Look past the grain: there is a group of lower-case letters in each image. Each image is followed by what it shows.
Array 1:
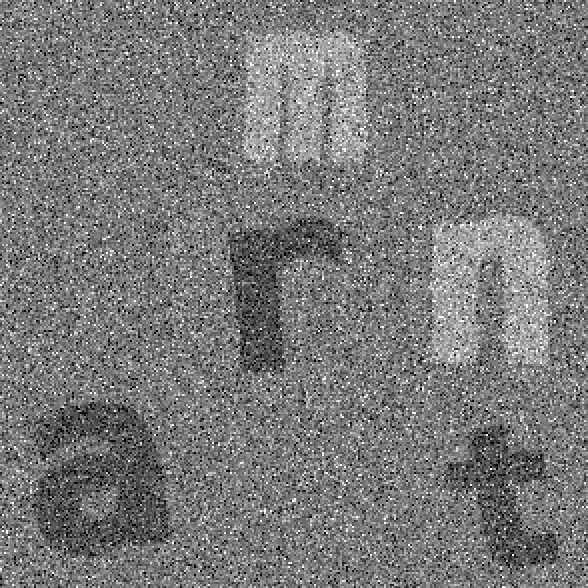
top middle: light m; centre: dark r; middle right: light n; bottom left: dark a; bottom right: dark t
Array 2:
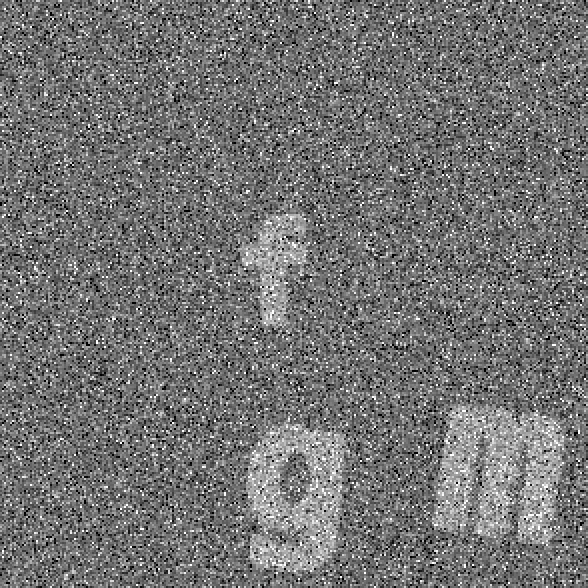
centre: light f; bottom middle: light g; bottom right: light m
